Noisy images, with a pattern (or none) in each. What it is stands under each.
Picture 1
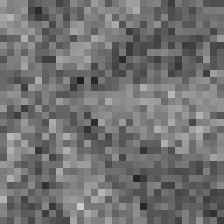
spokes from one point
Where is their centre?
middle left
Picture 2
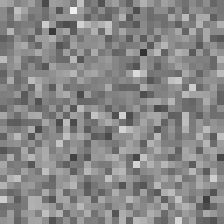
only noise
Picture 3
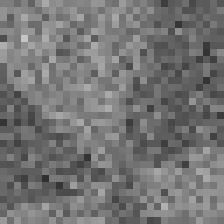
spokes from one point
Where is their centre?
bottom middle
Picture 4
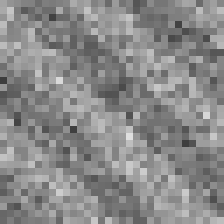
diagonal stripes
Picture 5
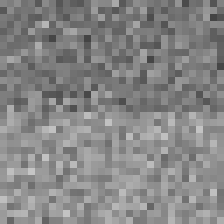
a sharp edge
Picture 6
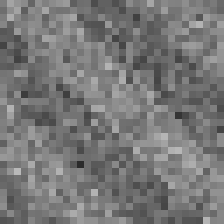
diagonal stripes
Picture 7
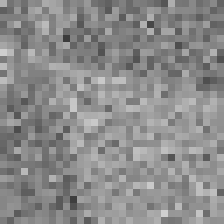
spokes from one point
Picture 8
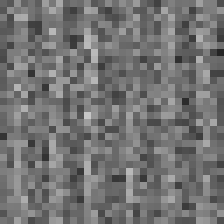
vertical stripes
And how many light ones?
6
